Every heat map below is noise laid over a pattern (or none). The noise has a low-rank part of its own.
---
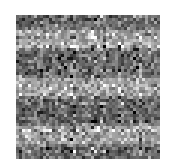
horizontal stripes
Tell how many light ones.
3
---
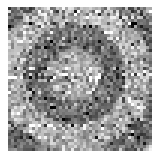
rings round one point
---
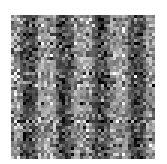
vertical stripes
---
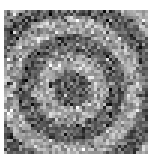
rings round one point
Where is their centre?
centre
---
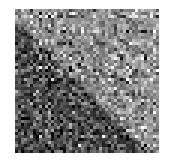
a sharp edge
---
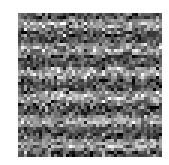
horizontal stripes
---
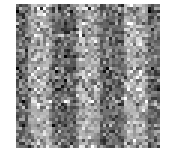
vertical stripes
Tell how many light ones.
3
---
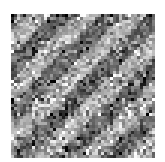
diagonal stripes
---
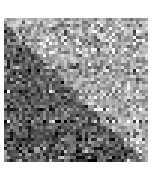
a sharp edge
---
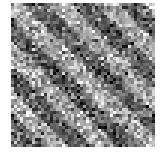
diagonal stripes
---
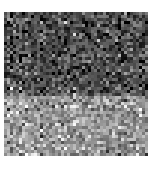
a sharp edge
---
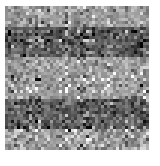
horizontal stripes
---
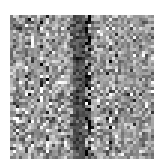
one vertical stripe
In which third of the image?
middle
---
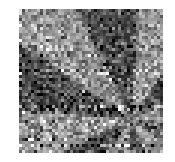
spokes from one point
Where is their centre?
bottom right
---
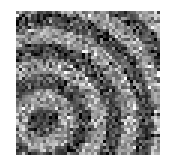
rings round one point
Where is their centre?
bottom left
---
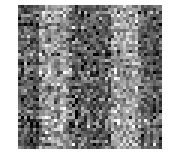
vertical stripes
